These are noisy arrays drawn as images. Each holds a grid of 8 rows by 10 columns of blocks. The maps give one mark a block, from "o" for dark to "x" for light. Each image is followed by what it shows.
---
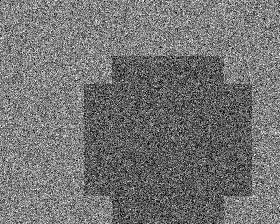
x x x x x x x x x x
x x x x x x x x x x
x x x x o o o o x x
x x x o o o o o o x
x x x o o o o o o x
x x x o o o o o o x
x x x o o o o o o x
x x x x o o o o x x
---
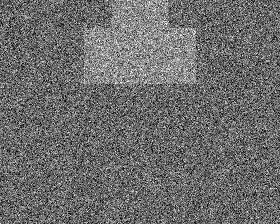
o o o o x x o o o o
o o o x x x x o o o
o o o x x x x o o o
o o o o o o o o o o
o o o o o o o o o o
o o o o o o o o o o
o o o o o o o o o o
o o o o o o o o o o
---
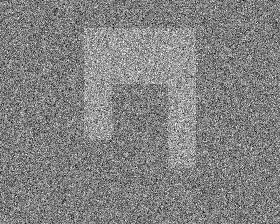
o o o o o o o o o o
o o o x x x x o o o
o o o x x x x o o o
o o o x o o x o o o
o o o x o o x o o o
o o o o o o x o o o
o o o o o o o o o o
o o o o o o o o o o
